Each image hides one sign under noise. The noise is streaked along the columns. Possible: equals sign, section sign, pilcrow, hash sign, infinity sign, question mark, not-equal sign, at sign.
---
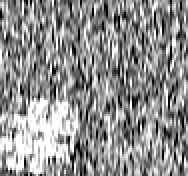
hash sign
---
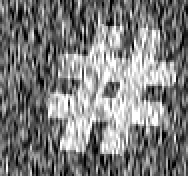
hash sign
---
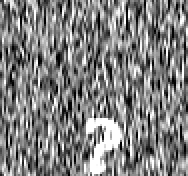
question mark
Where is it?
bottom middle
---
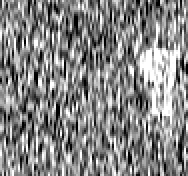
pilcrow
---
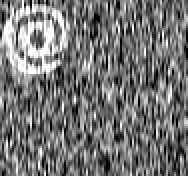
at sign
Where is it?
top left
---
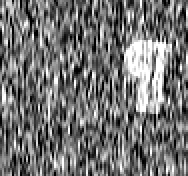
pilcrow
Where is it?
middle right
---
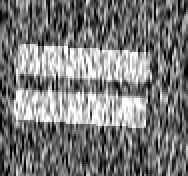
equals sign
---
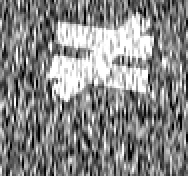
not-equal sign
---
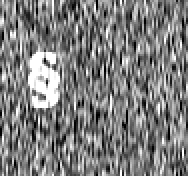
section sign
